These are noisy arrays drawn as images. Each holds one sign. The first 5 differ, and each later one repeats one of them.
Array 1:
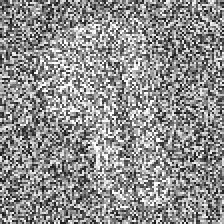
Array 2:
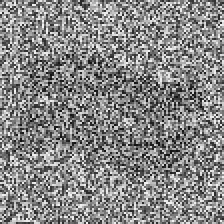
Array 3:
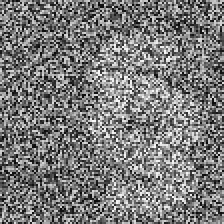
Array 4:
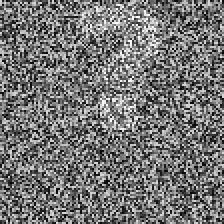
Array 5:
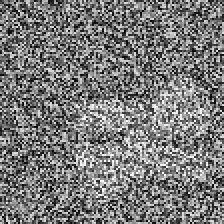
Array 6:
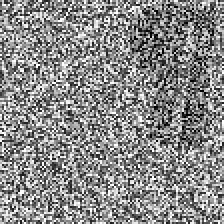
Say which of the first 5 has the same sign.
1
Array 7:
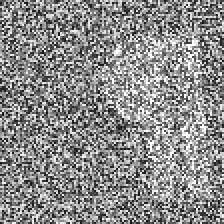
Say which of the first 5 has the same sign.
1
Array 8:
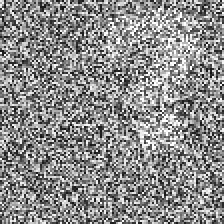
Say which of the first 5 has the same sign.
4
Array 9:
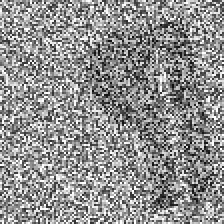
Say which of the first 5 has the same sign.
1
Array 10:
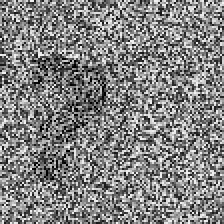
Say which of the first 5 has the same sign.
4
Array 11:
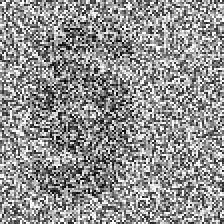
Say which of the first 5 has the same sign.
3
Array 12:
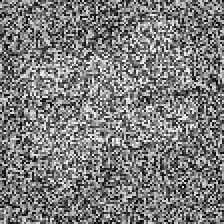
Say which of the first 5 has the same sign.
5
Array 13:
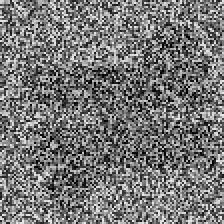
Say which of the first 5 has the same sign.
5
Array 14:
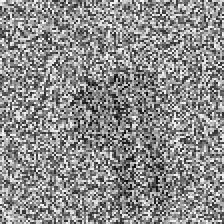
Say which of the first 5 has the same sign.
1
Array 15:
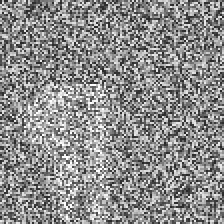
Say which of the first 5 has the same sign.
1
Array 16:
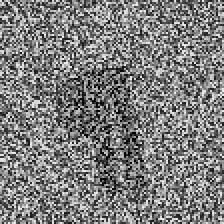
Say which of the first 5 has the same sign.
1
